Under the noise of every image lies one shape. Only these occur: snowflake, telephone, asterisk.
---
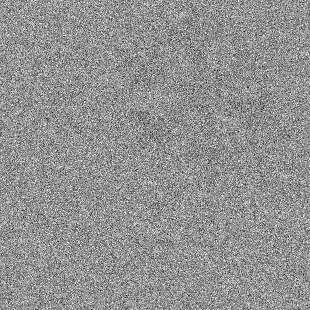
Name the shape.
snowflake
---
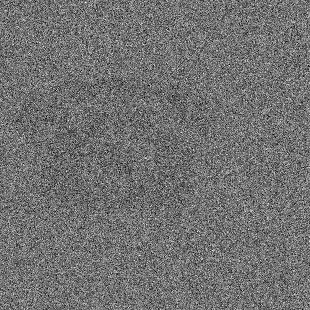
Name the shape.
telephone
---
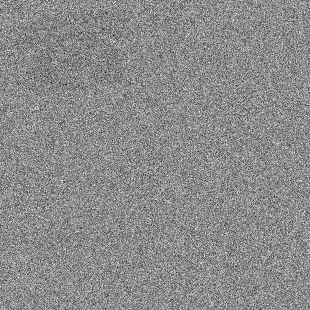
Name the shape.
telephone
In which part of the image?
top left
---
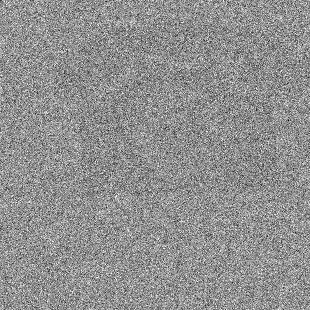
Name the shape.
telephone
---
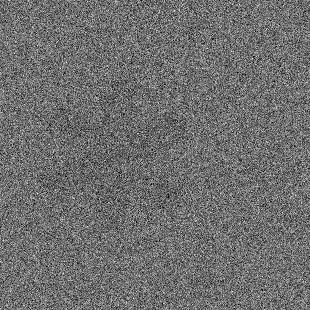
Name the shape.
asterisk
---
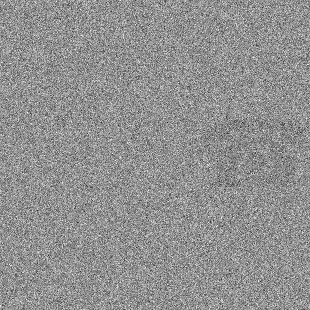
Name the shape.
telephone
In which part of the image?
middle right
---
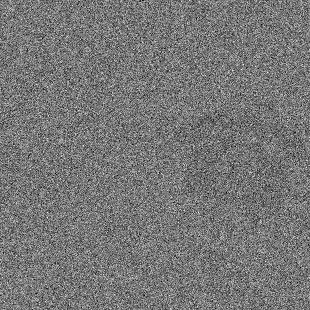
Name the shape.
telephone
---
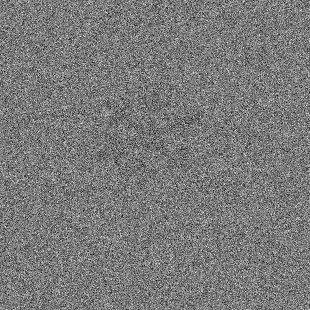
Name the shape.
snowflake
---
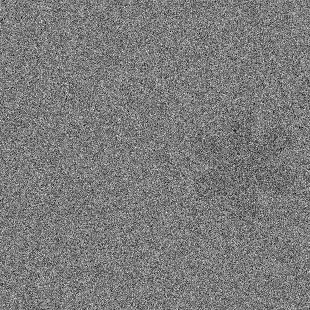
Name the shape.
asterisk
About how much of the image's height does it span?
a third
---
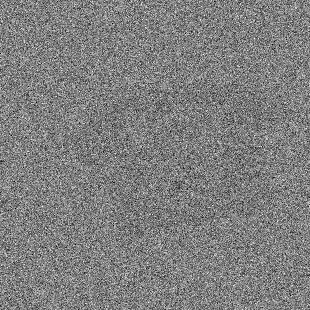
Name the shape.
telephone
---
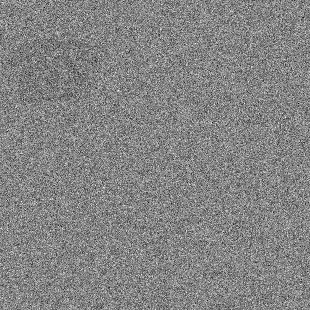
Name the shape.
telephone
